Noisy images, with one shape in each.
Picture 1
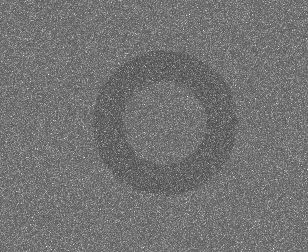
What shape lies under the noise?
ring
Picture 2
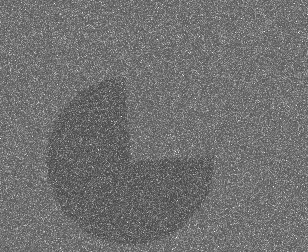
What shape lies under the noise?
disc with a wedge cut out
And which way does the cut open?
up and right
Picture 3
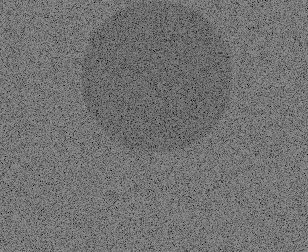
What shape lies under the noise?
disc
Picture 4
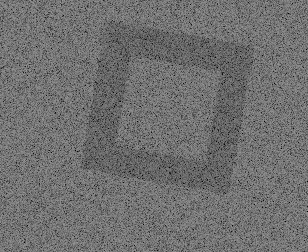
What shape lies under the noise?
square frame
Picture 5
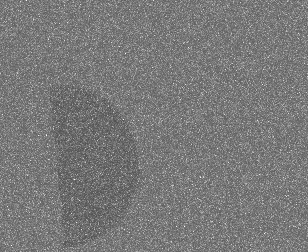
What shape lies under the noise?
half disc
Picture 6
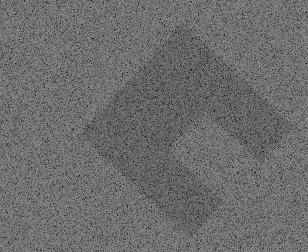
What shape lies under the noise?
square with a notch
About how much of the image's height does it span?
nearly all
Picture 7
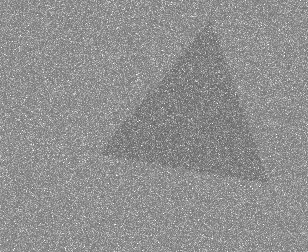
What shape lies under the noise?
triangle
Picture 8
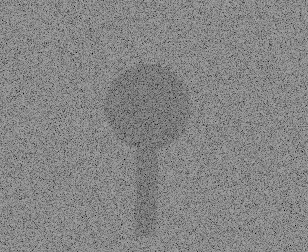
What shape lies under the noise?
lollipop
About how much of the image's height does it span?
two thirds
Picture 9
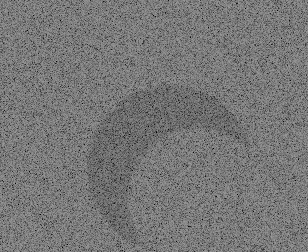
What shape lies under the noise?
crescent
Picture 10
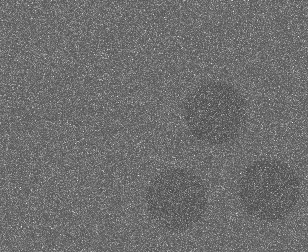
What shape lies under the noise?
three dots
